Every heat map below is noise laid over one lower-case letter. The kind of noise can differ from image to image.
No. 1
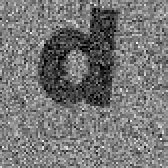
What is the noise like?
low rank plus noise
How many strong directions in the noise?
five to eight
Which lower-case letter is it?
d
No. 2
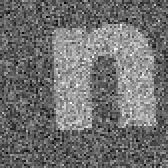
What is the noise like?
independent entries
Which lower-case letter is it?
n
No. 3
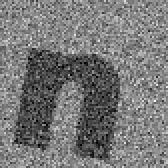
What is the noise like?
independent entries
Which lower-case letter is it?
n
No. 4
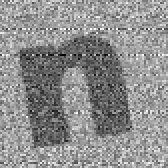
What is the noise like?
rows of uneven size
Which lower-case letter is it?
n
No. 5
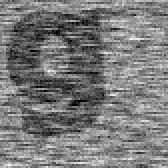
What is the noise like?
streaked along the rows
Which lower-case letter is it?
g
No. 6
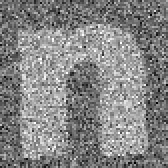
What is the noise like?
independent entries
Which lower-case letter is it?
n
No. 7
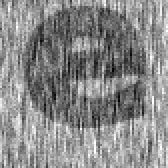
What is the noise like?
streaked along the columns
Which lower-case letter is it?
e
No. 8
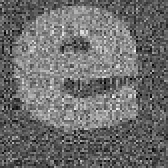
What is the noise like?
low rank plus noise
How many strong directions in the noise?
one
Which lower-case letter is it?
e
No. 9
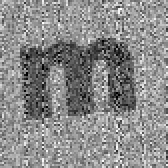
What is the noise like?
columns of uneven size
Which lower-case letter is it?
m
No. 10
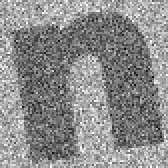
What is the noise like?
independent entries
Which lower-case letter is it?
n
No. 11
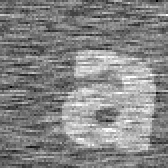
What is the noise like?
streaked along the rows
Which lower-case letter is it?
a
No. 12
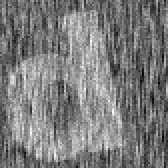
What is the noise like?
streaked along the columns
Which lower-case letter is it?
d
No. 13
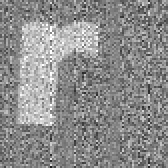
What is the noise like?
columns of uneven size
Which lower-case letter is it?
r
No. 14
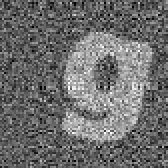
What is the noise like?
low rank plus noise
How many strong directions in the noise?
one
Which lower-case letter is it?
g
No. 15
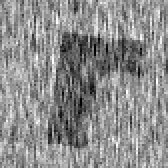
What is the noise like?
streaked along the columns
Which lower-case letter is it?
r
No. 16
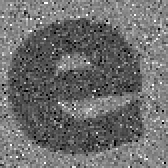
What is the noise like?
heavy tails
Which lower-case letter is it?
e
